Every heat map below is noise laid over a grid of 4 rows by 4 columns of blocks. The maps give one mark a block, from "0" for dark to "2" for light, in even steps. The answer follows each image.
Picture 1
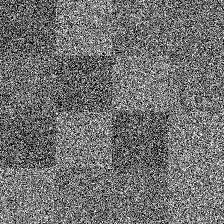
0 2 1 1
1 0 2 1
0 2 0 2
2 1 1 2
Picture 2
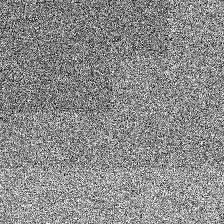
0 0 0 1
0 0 1 1
1 1 1 1
2 2 2 2
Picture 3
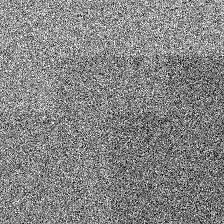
2 2 2 2
2 1 1 0
1 1 0 0
1 1 0 0
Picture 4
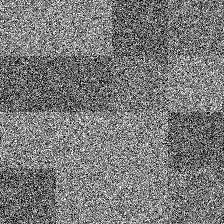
2 2 0 1
0 0 1 2
2 2 2 0
0 2 2 1
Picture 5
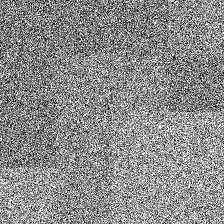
0 0 0 1
0 1 1 0
0 1 2 2
2 1 2 2
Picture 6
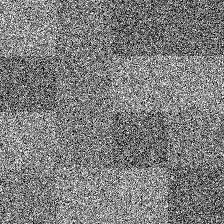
2 1 0 0
0 1 2 2
2 1 0 1
1 2 2 0
